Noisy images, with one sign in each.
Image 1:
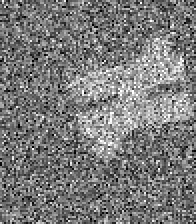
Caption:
light not-equal sign
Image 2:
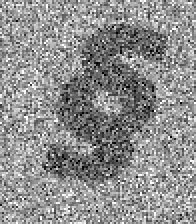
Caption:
dark section sign
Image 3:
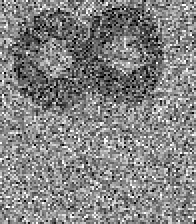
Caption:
dark infinity sign
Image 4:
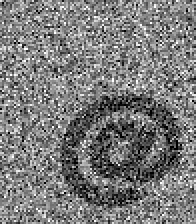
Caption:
dark at sign
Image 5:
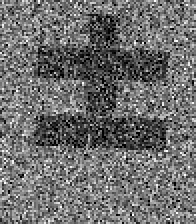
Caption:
dark plus-minus sign
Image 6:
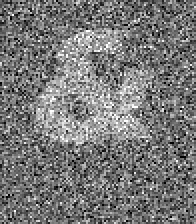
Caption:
light ampersand
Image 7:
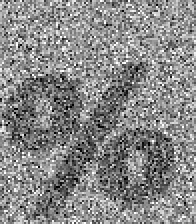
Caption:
dark percent sign
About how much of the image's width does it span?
nearly all
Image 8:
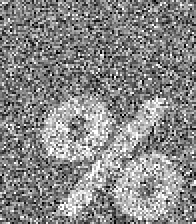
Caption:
light percent sign
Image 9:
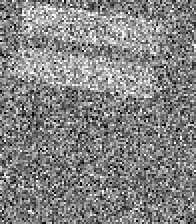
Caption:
light equals sign
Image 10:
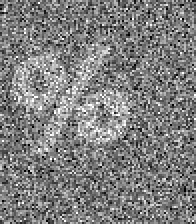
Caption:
light percent sign
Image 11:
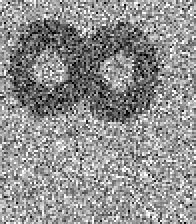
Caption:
dark infinity sign
